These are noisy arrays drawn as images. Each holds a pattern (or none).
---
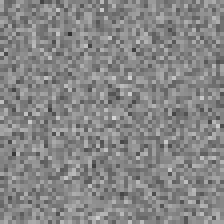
only noise
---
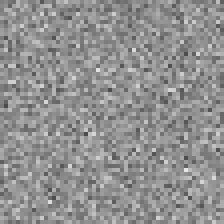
only noise
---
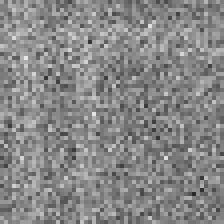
bands of rows crossing bands of columns
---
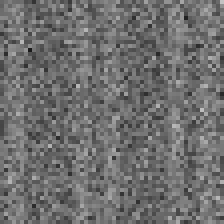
bands of columns
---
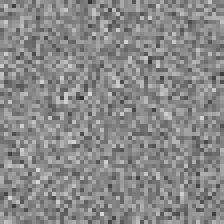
only noise
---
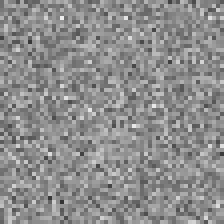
only noise
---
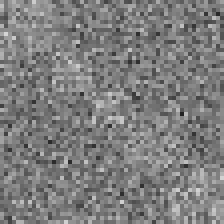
blocks along the diagonal
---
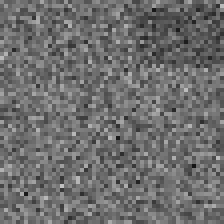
one block
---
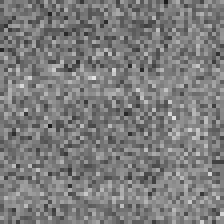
bands of rows crossing bands of columns
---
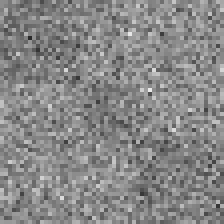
blocks along the diagonal
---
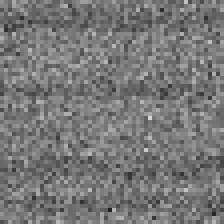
bands of rows
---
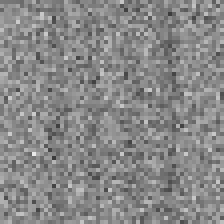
bands of columns
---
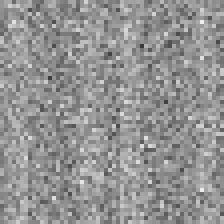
bands of columns
